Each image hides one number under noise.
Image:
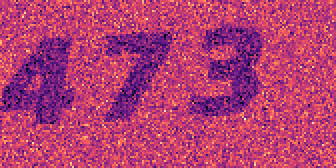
473
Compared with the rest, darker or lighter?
darker
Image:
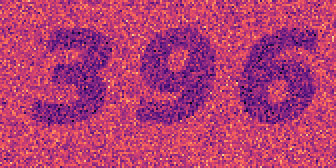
396
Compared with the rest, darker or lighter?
darker
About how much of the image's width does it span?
nearly all
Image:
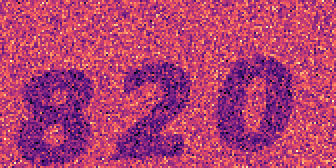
820
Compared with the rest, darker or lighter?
darker
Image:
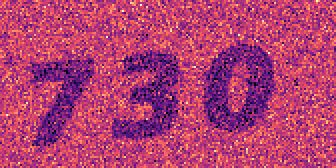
730
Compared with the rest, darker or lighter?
darker
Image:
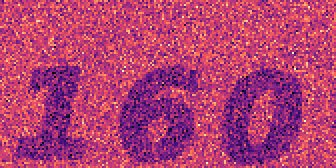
160
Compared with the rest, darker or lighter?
darker
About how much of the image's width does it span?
nearly all
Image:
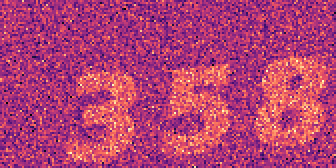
358
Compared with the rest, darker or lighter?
lighter
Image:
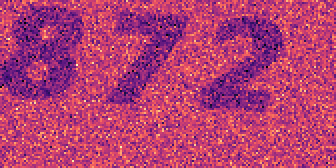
872
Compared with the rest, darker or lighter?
darker
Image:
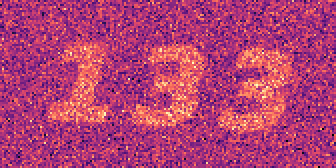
133
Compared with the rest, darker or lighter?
lighter
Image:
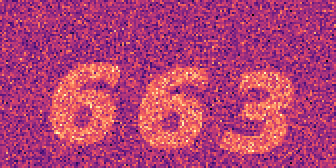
663
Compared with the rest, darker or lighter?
lighter
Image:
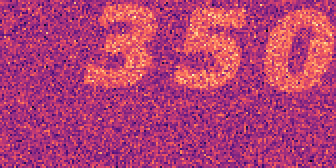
350
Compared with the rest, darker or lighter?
lighter
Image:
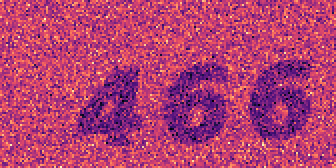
466
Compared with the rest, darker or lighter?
darker
